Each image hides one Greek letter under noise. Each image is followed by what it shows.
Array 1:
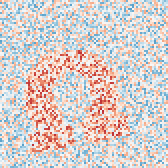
omega
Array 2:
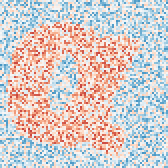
alpha
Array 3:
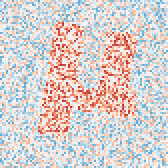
mu
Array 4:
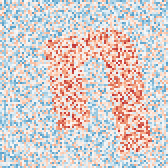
eta
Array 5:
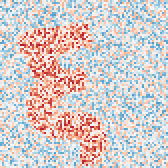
xi
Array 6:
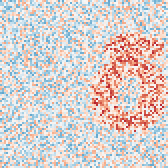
delta
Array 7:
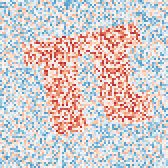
pi
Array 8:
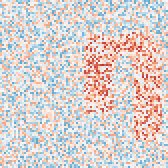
eta
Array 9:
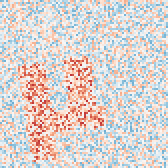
mu
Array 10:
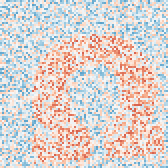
omega
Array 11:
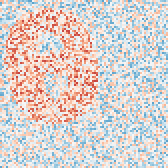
theta
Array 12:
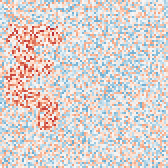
xi
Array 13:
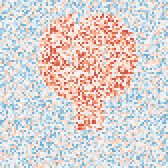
phi
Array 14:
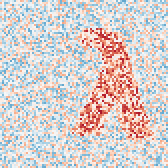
lambda
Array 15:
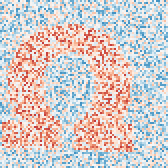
omega
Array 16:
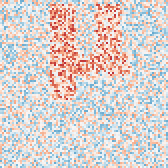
mu
